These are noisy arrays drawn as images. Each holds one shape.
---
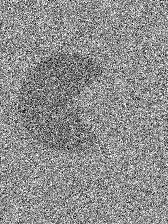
disc with a wedge cut out
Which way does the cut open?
right
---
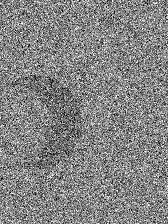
crescent
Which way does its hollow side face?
left
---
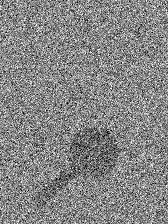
lollipop
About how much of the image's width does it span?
half
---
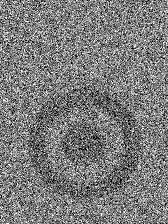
bullseye
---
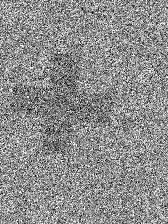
cross
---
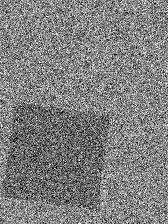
square
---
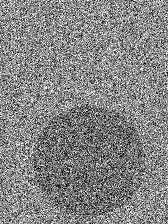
disc
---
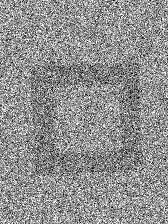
square frame
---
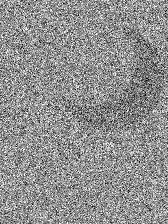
crescent
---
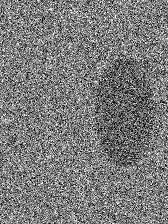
ellipse
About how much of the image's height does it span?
half
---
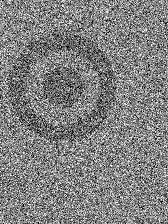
bullseye
